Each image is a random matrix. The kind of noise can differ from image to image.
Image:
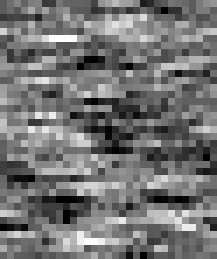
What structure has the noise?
streaked along the rows
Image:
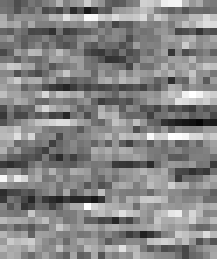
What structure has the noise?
streaked along the rows
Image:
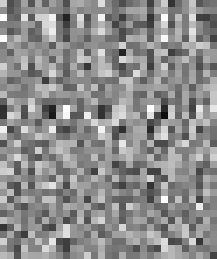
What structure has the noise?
low rank plus noise
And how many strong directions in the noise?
one
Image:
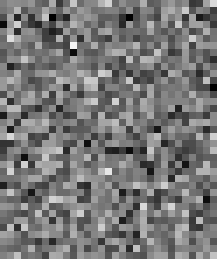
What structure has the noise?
independent entries
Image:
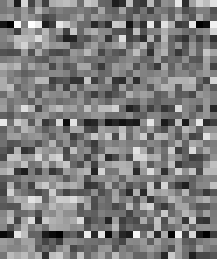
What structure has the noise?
rows of uneven size
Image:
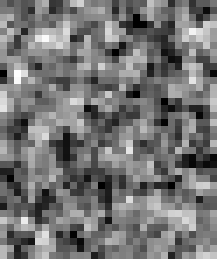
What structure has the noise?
blotchy
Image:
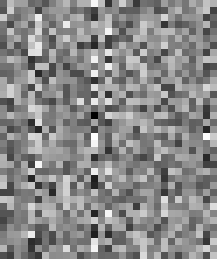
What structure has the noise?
columns of uneven size
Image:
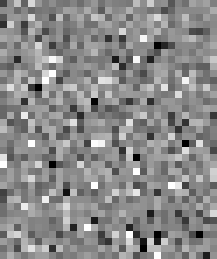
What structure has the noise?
heavy tails
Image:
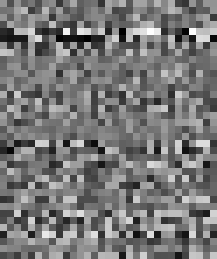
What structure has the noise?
rows of uneven size
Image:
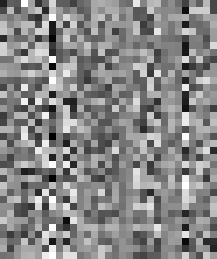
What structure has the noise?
columns of uneven size
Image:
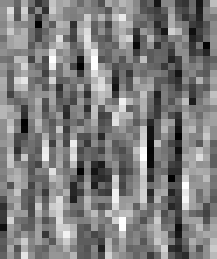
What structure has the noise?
streaked along the columns
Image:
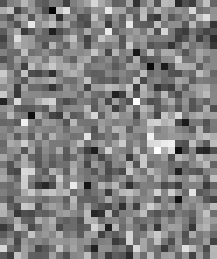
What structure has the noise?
low rank plus noise
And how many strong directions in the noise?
five to eight
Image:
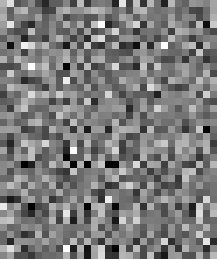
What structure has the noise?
low rank plus noise
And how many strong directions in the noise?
one
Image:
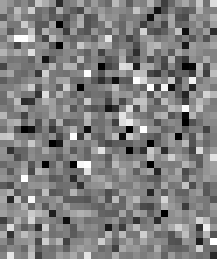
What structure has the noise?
heavy tails
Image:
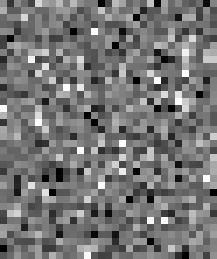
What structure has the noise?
heavy tails
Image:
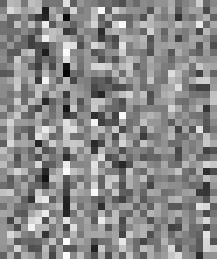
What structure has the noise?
columns of uneven size
